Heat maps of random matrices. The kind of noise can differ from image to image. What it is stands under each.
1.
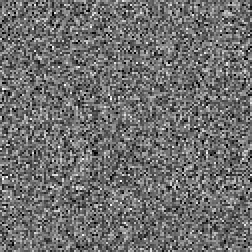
low rank plus noise
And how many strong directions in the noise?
two
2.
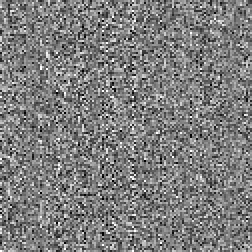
columns of uneven size
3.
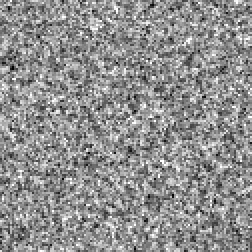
blotchy
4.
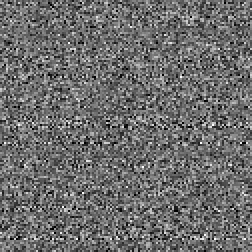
rows of uneven size
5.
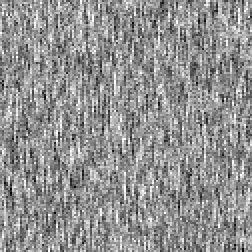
streaked along the columns
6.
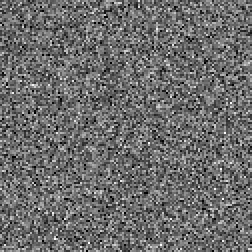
independent entries
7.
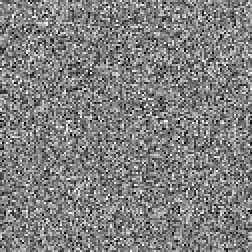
low rank plus noise
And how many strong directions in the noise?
one
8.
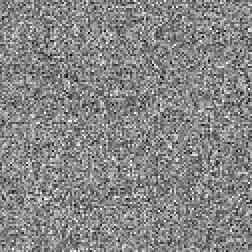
low rank plus noise
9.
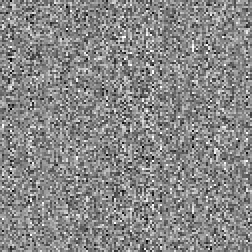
columns of uneven size
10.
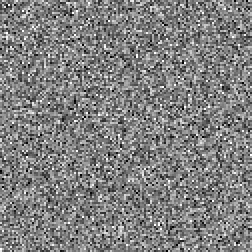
independent entries
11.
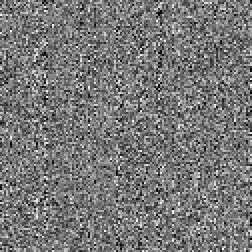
columns of uneven size
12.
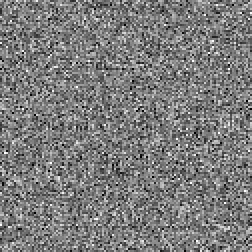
low rank plus noise
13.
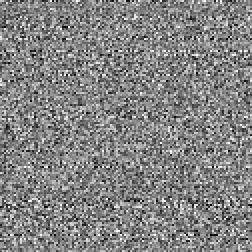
rows of uneven size
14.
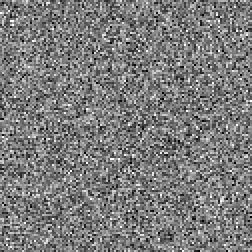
low rank plus noise
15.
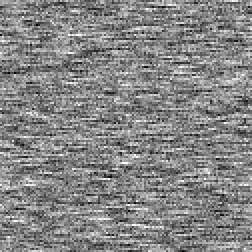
streaked along the rows
